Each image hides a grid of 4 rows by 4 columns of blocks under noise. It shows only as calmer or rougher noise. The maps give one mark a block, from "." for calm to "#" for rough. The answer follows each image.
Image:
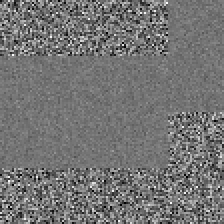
###.
....
...#
####
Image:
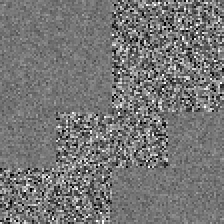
..##
..##
.##.
##..
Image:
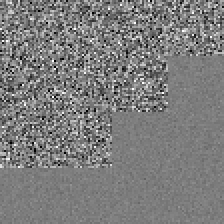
####
###.
##..
....
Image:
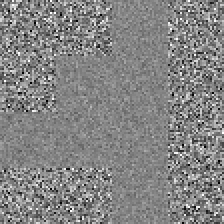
##.#
#..#
...#
##.#
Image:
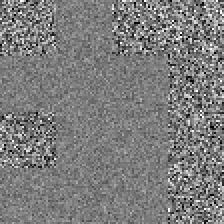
#.##
...#
#..#
...#
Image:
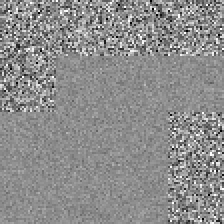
####
#...
...#
...#
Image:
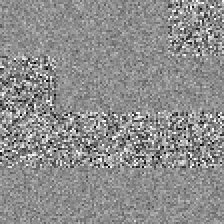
...#
#...
####
....
